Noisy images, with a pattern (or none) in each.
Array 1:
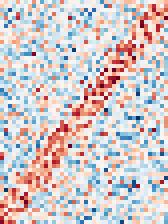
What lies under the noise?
a diagonal band
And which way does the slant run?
bottom left to top right
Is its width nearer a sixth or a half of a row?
a sixth
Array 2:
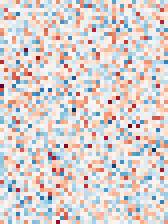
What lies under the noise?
only noise
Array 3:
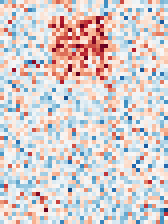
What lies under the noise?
one block
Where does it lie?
top middle
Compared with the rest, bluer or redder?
redder
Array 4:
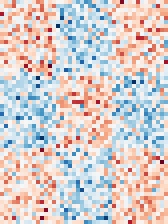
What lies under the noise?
a checkerboard
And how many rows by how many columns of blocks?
3 by 3
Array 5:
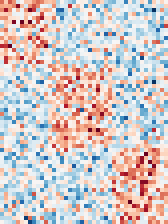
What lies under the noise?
blocks along the diagonal
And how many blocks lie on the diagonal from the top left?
3
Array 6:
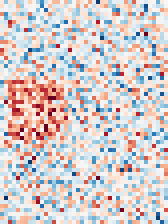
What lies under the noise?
one block
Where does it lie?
middle left
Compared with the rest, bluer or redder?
redder
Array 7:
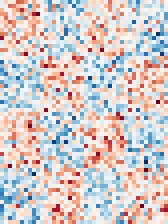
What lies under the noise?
a checkerboard
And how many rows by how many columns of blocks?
4 by 4
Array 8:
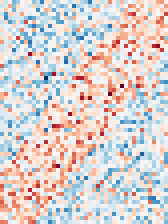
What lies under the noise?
a diagonal band
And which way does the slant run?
bottom left to top right
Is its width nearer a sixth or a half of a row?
a half
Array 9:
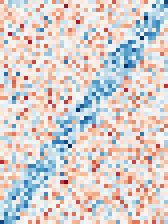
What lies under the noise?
a diagonal band
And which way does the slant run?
bottom left to top right
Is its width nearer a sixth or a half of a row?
a sixth
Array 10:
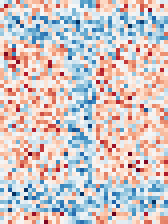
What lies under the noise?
bands of rows crossing bands of columns
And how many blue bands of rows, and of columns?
2 and 1
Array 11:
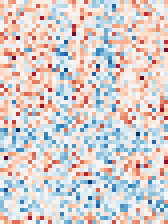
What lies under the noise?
bands of rows crossing bands of columns
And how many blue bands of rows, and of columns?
2 and 2
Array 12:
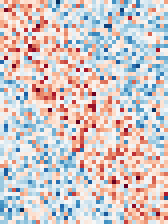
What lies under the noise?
a diagonal band
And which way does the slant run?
top left to bottom right
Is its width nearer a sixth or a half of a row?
a half
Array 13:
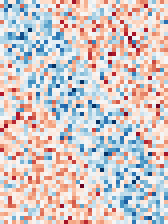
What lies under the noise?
a diagonal band
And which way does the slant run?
top left to bottom right
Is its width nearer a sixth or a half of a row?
a half
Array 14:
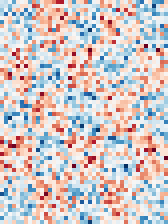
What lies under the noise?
a checkerboard
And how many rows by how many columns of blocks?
5 by 5
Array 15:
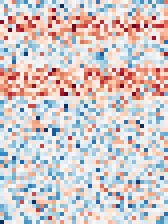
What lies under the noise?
bands of rows
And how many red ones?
2
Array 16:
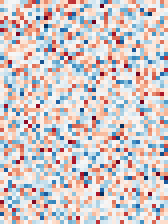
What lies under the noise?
only noise
